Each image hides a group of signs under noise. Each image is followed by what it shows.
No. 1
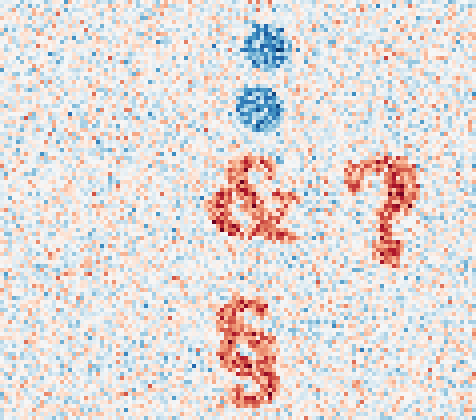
top middle: blue colon; centre: red ampersand; middle right: red question mark; bottom middle: red section sign
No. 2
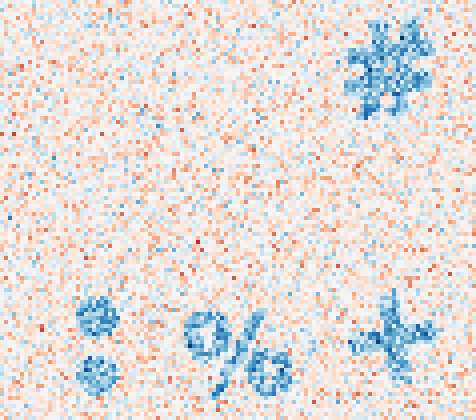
top right: blue hash sign; bottom left: blue colon; bottom middle: blue percent sign; bottom right: blue plus sign
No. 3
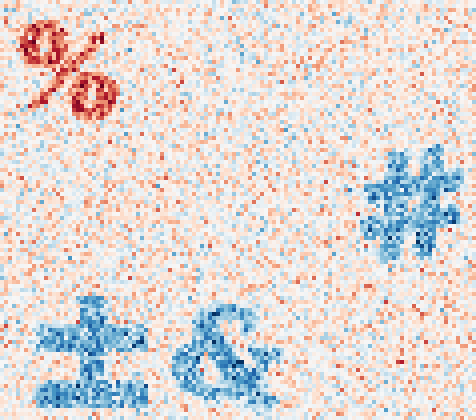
top left: red percent sign; middle right: blue hash sign; bottom left: blue plus-minus sign; bottom middle: blue ampersand
